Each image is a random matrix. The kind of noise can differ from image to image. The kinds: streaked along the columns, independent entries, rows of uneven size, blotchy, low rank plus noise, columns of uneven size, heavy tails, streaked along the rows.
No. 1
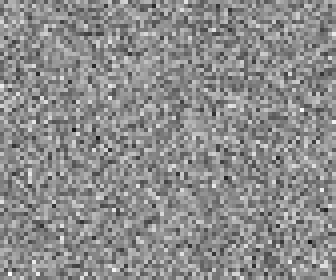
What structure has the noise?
independent entries
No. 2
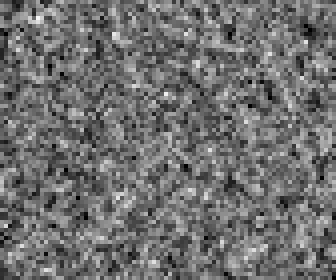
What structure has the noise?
blotchy
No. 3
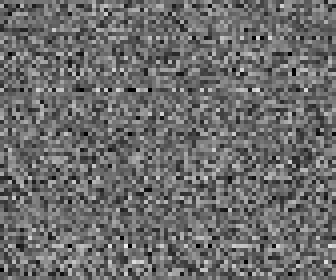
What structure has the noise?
rows of uneven size
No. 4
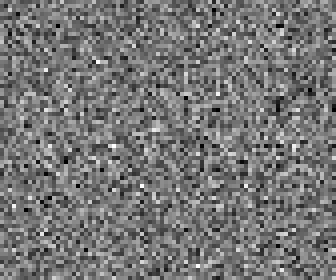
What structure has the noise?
low rank plus noise
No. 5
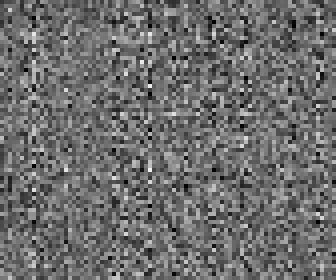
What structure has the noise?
columns of uneven size
